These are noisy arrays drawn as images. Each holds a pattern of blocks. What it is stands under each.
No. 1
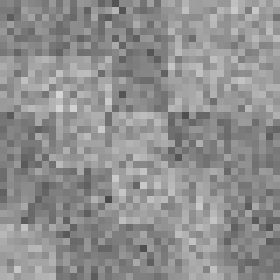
mirrored about the diagonal from the bottom left
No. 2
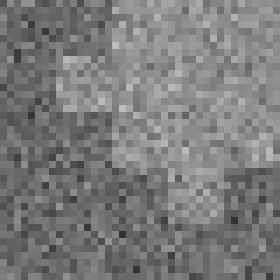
mirrored about the diagonal from the bottom left
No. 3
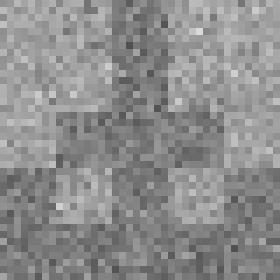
left and right mirror each other
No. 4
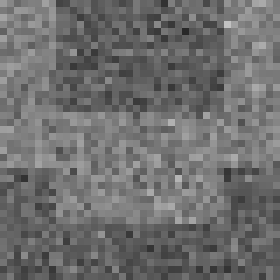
left and right mirror each other
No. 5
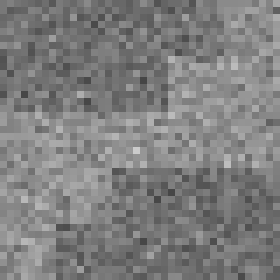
the same after a half turn
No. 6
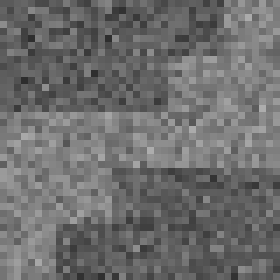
the same after a half turn
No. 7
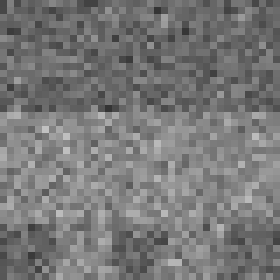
left and right mirror each other
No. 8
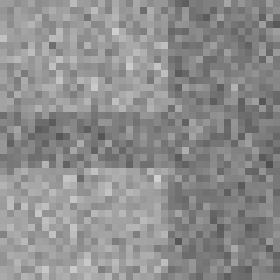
top and bottom mirror each other
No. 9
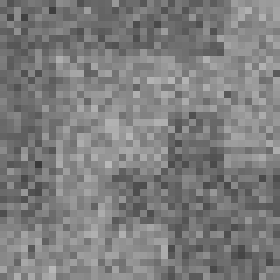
mirrored about the diagonal from the top left
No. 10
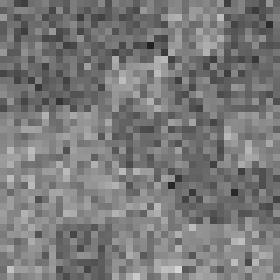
no symmetry
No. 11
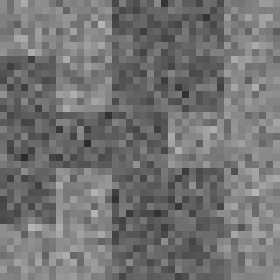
top and bottom mirror each other
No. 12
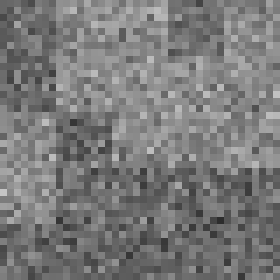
no symmetry
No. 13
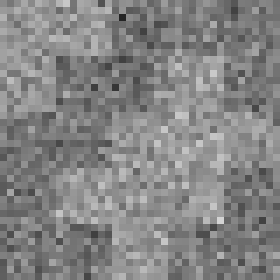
mirrored about the diagonal from the top left
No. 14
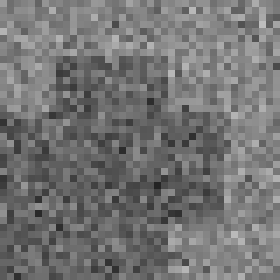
mirrored about the diagonal from the bottom left
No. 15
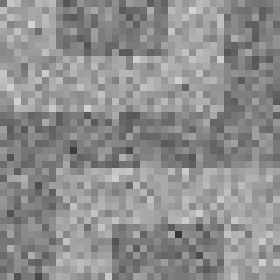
the same after a half turn
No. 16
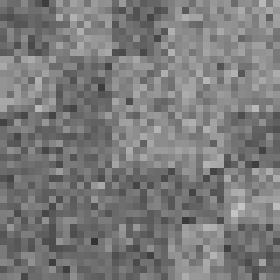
mirrored about the diagonal from the bottom left
